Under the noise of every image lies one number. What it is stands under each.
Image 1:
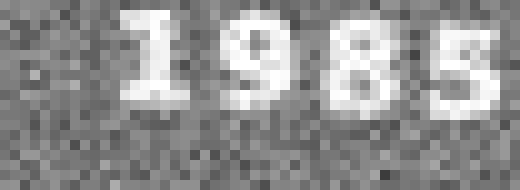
1985
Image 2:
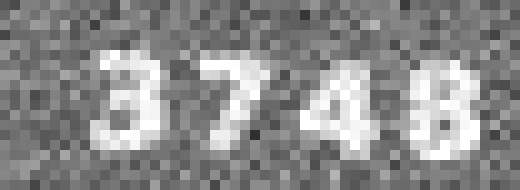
3748
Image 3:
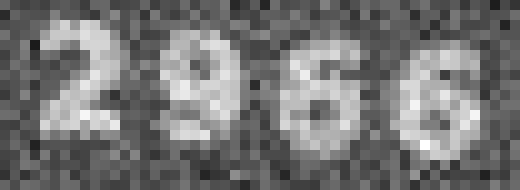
2966
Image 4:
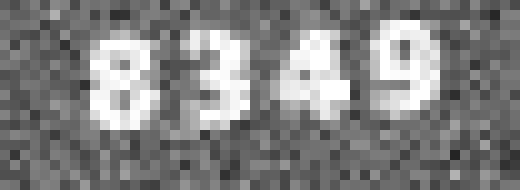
8349
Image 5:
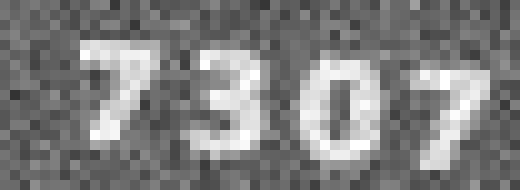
7307
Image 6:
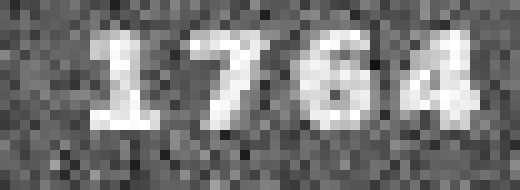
1764
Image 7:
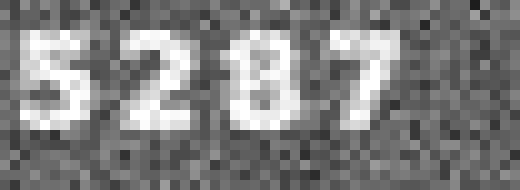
5287
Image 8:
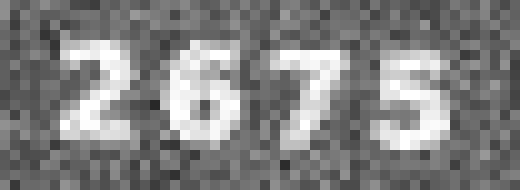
2675
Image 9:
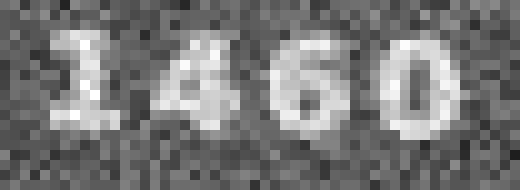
1460
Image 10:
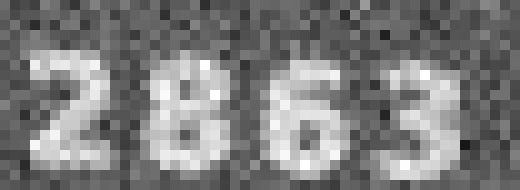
2863
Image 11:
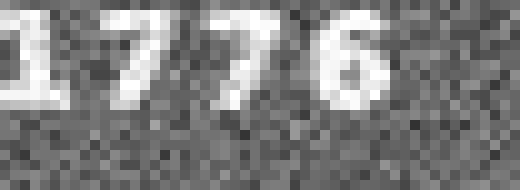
1776
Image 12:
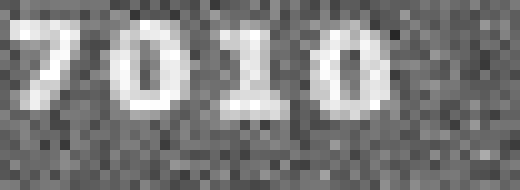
7010
